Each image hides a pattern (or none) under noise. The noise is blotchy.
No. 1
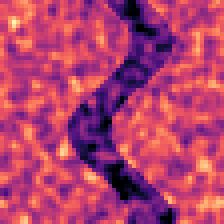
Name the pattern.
a wavy band
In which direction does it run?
top to bottom
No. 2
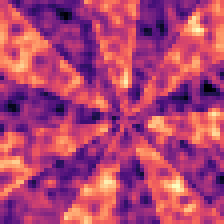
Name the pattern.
spokes from one point
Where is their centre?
centre
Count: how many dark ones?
7
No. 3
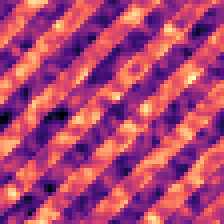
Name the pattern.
diagonal stripes
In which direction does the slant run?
bottom left to top right
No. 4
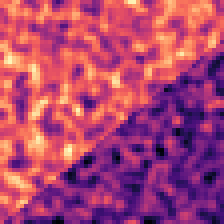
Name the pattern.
a sharp edge
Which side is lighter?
top left
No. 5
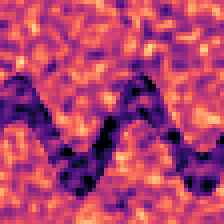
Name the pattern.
a wavy band
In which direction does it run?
left to right
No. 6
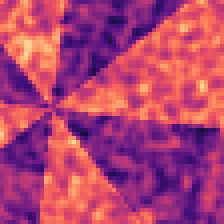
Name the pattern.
spokes from one point
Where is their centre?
middle left
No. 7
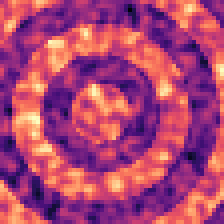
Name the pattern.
rings round one point
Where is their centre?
centre
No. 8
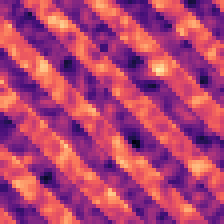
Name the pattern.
diagonal stripes
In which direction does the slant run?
top left to bottom right
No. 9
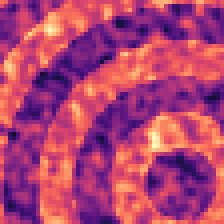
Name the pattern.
rings round one point
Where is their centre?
bottom right
